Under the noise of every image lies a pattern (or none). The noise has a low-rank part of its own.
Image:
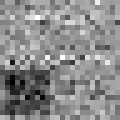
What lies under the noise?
one block
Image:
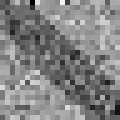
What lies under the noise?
a diagonal band
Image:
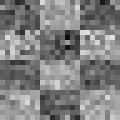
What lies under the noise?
a checkerboard
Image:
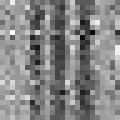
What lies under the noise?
bands of columns
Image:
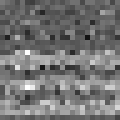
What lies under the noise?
bands of rows
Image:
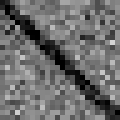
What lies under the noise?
a diagonal band
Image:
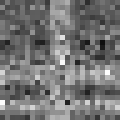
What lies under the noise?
bands of rows crossing bands of columns
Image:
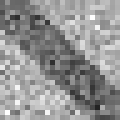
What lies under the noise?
a diagonal band
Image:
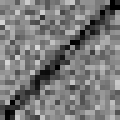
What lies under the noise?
a diagonal band
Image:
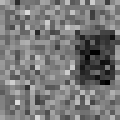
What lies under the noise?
one block
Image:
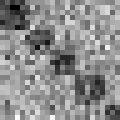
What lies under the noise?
blocks along the diagonal
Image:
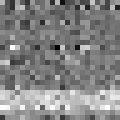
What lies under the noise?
one band of rows
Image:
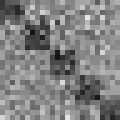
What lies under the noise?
blocks along the diagonal
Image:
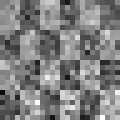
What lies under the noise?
a checkerboard
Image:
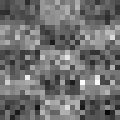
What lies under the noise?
a checkerboard
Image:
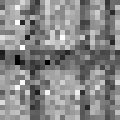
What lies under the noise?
bands of rows crossing bands of columns
